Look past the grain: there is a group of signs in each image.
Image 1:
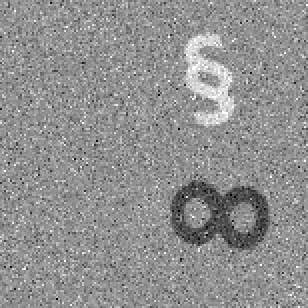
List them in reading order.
top right: light section sign; bottom right: dark infinity sign
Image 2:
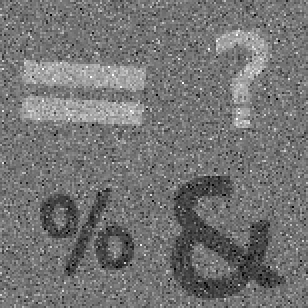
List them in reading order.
top left: light equals sign; top right: light question mark; bottom left: dark percent sign; bottom right: dark ampersand
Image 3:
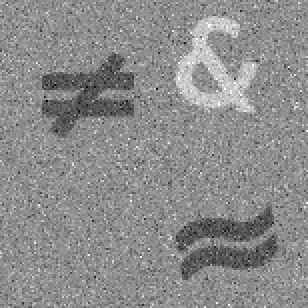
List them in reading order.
top left: dark not-equal sign; top right: light ampersand; bottom right: dark approximately sign
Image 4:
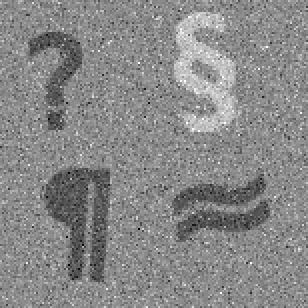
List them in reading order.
top left: dark question mark; top right: light section sign; bottom left: dark pilcrow; bottom right: dark approximately sign
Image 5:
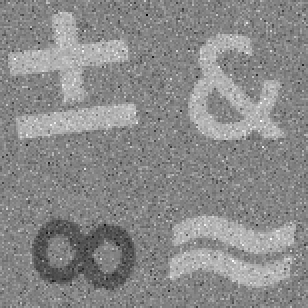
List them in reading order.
top left: light plus-minus sign; top right: light ampersand; bottom left: dark infinity sign; bottom right: light approximately sign
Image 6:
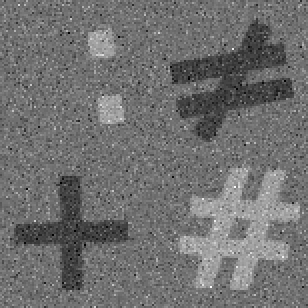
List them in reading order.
top left: light colon; top right: dark not-equal sign; bottom left: dark plus sign; bottom right: light hash sign
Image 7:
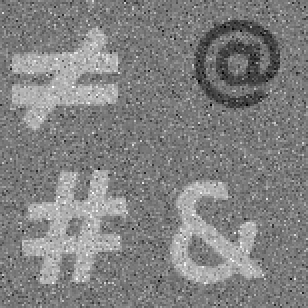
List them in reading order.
top left: light not-equal sign; top right: dark at sign; bottom left: light hash sign; bottom right: light ampersand
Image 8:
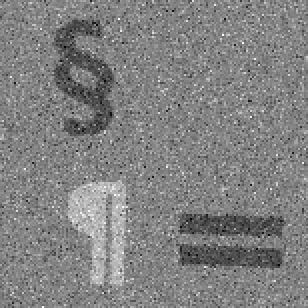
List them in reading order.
top left: dark section sign; bottom left: light pilcrow; bottom right: dark equals sign
